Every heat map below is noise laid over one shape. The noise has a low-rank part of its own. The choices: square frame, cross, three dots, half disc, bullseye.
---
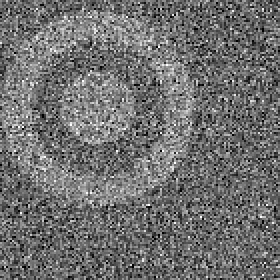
light bullseye
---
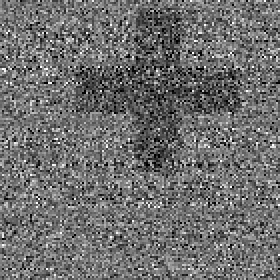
dark cross
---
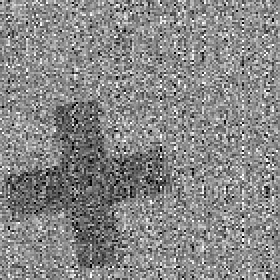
dark cross
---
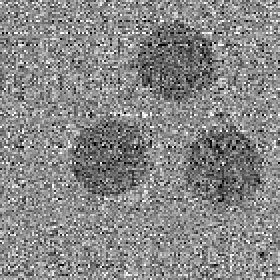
dark three dots
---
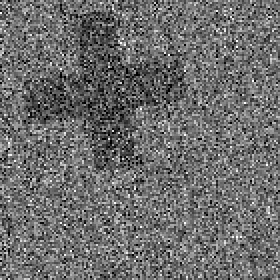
dark cross
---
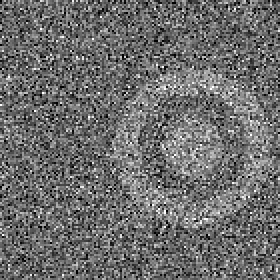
light bullseye
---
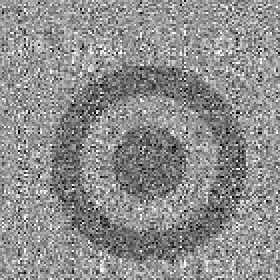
dark bullseye
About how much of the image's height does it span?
two thirds
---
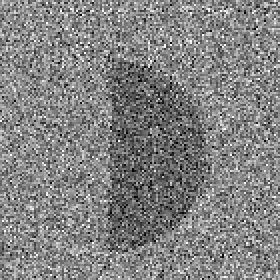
dark half disc
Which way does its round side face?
right
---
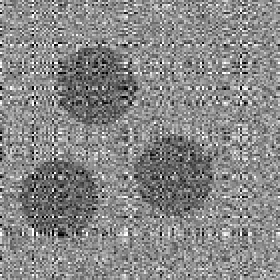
dark three dots
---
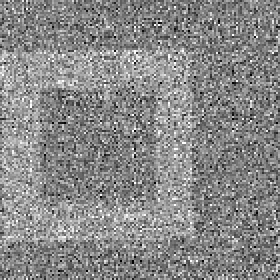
light square frame
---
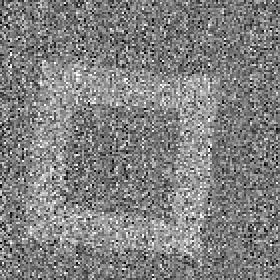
light square frame
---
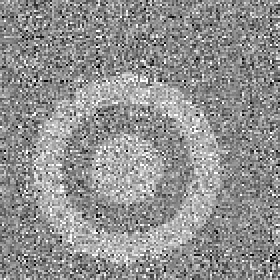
light bullseye
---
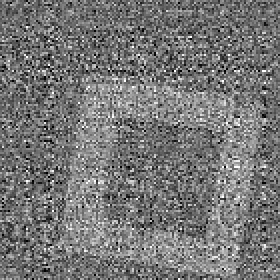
light square frame
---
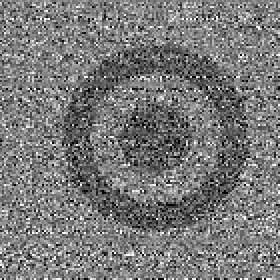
dark bullseye
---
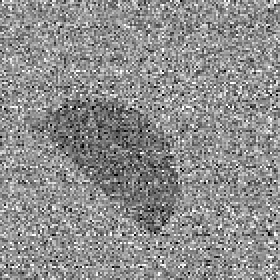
dark half disc
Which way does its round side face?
up and right
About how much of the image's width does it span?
half
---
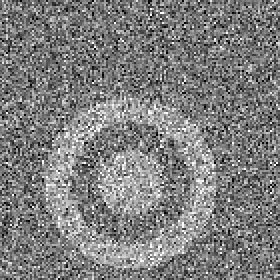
light bullseye
